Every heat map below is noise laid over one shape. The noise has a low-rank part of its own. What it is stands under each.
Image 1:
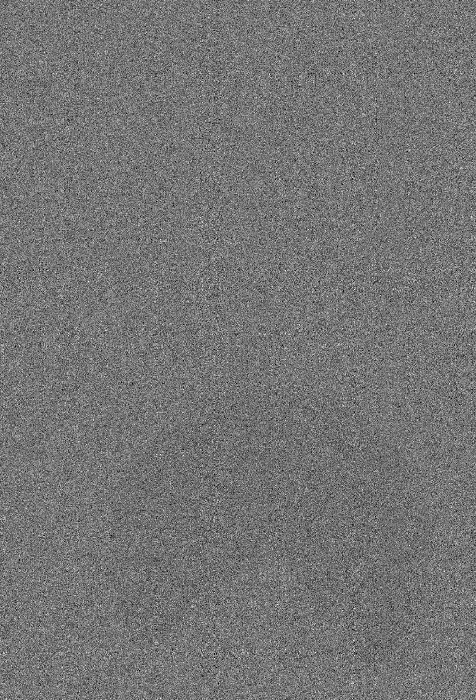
disc with a wedge cut out
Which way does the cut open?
down
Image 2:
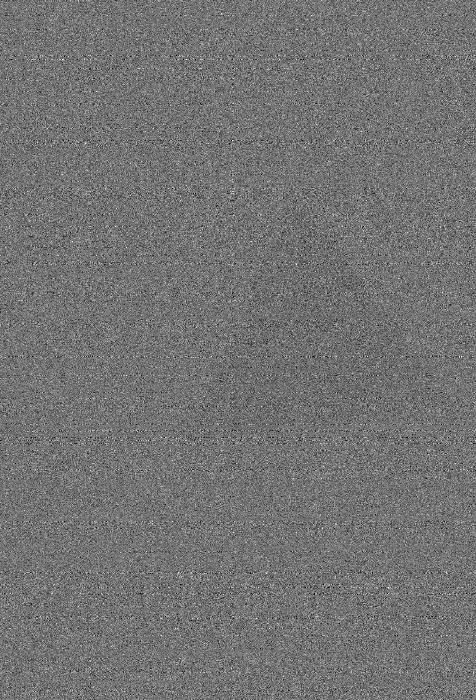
triangle
